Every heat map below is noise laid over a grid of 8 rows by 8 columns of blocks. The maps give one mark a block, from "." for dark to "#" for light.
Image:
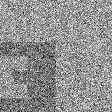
# # # # # # # #
# # # # # # # #
# # # # # # # #
. . . . # # # #
# # . . # # # #
# . . . # # # #
# # . . # # # #
. . . . # # # #
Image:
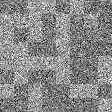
. . # # . # . .
# # # . # . # .
# . # . # . . .
# # . . # . . .
# # # # # . . #
. # . . # . . #
# . # . . # # .
. . # . . . . #
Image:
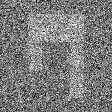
. . . . . . . .
. . # # # # . .
. . # # # # . .
. . # . . # . .
. . # . . # . .
. . . . . # . .
. . . . . # . .
. . . . . . . .
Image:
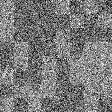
# . . . # . # .
# . . . . # . #
# . . . # . . .
. # . . # . # #
. # . # . # # #
# . . # . # # #
. # # # . . # #
# . # . . . # .
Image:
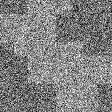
. . # # # . . .
# # # # . . . .
# # # # . . . .
. # # # # # . .
. . # # # # # #
. . # # # # # #
. . . . # # # .
. . . . # # # .
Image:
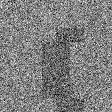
# # # # # # # #
# # # # # # # #
# # # # . . # #
# # # . . # # #
# # # . . # # #
# # # . . # # #
# # # . . # # #
# # # # . . # #
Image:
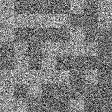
# . . . . # . #
# # # # # . . #
# . . . . # . .
. # . # # # # .
. # . # . . . .
# # # # # . # .
# . # . . . . .
# # . . . # . .
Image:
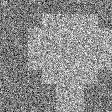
. . . . . . . .
. . . # # # # .
. . # # # # # #
. . # # # # # #
. . # # # # # #
. . . # # # # .
. . . . # # . .
. . . . # # . .
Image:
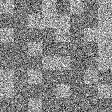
# . . # . # . #
. . # # # . . #
# . . . # . # #
. . # . . . . #
. . . # # . . #
# . # . . . # .
# . . . # . . #
. . # . . . . .
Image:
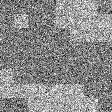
. . . . # # # .
. # . . # # # #
. . . . . # # #
. . . . . . . .
. . . . . . . .
# . . . . . . .
# # # # # # . .
. . # # # # # .
